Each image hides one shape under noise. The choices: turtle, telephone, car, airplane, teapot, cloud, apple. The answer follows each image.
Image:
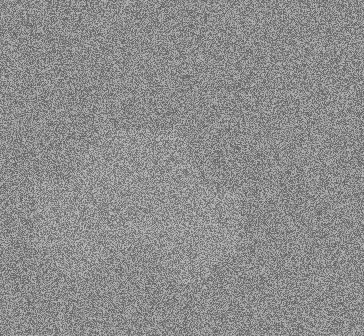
car
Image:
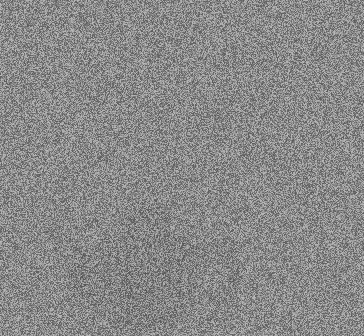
teapot
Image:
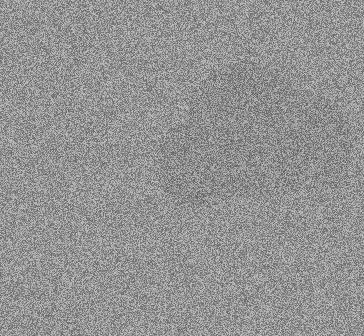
cloud
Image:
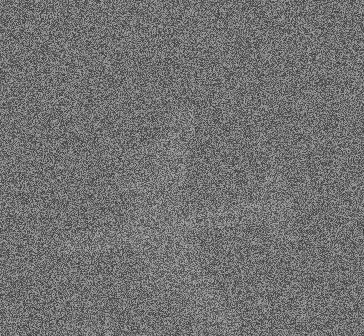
airplane
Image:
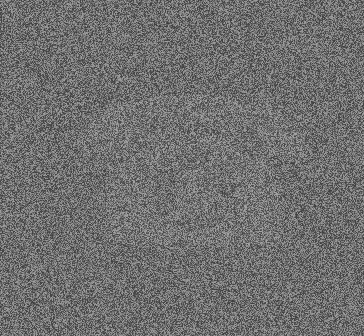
telephone
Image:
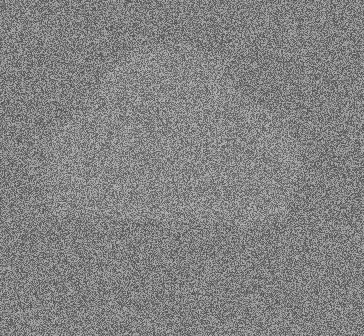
cloud
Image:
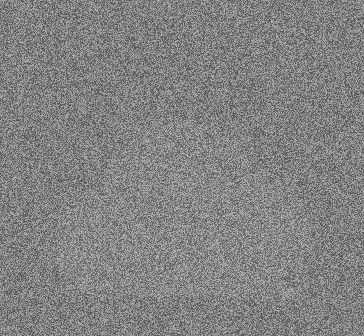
cloud
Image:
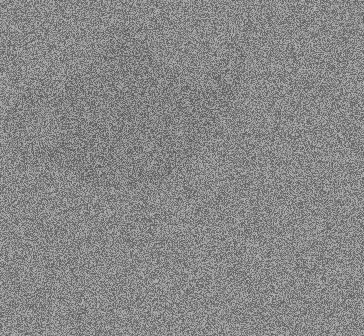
teapot
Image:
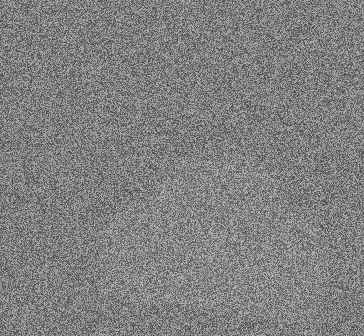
cloud
